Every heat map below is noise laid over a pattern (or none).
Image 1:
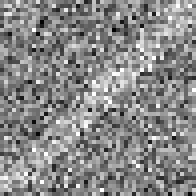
a diagonal band
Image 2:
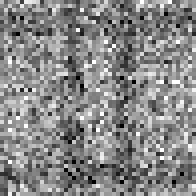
bands of rows crossing bands of columns
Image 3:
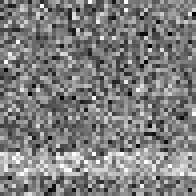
one band of rows
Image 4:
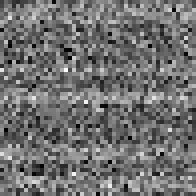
bands of rows
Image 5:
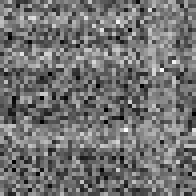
bands of rows crossing bands of columns
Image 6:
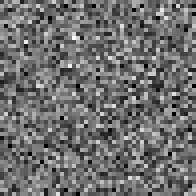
only noise
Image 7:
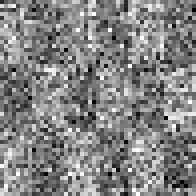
a checkerboard
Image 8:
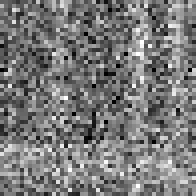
bands of rows crossing bands of columns
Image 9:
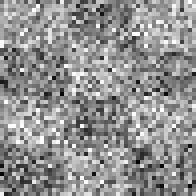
a checkerboard
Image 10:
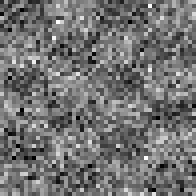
a checkerboard
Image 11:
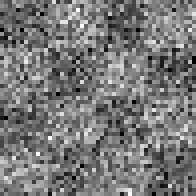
a checkerboard
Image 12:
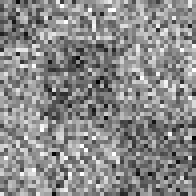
blocks along the diagonal
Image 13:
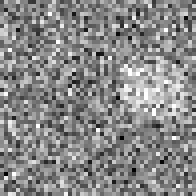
one block
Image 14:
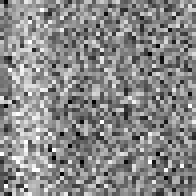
one band of columns
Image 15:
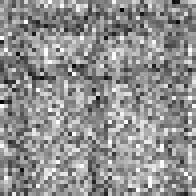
bands of rows crossing bands of columns
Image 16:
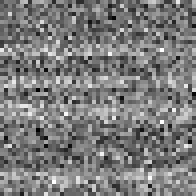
bands of rows
